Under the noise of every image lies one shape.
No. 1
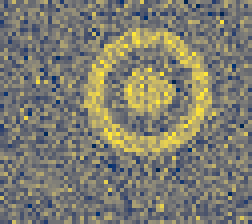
bullseye
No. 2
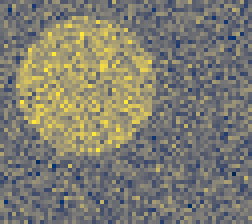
disc
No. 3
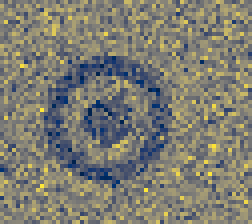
bullseye
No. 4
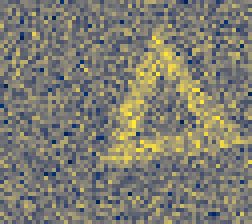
triangle frame
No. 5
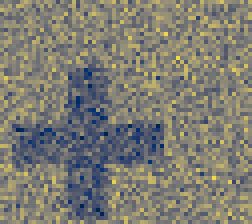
cross
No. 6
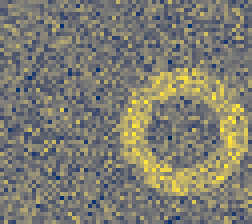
ring
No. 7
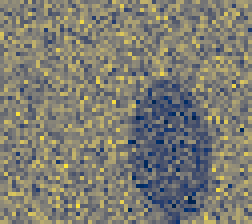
ellipse
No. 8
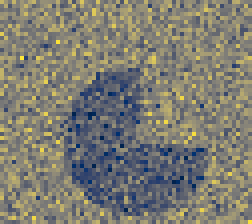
disc with a wedge cut out
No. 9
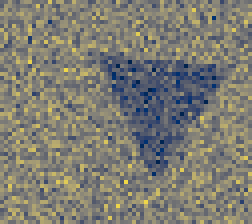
triangle
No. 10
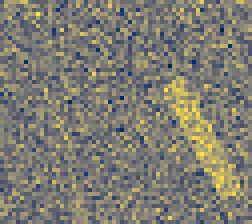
bar
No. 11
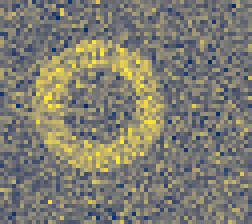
ring
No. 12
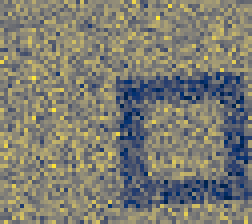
square frame
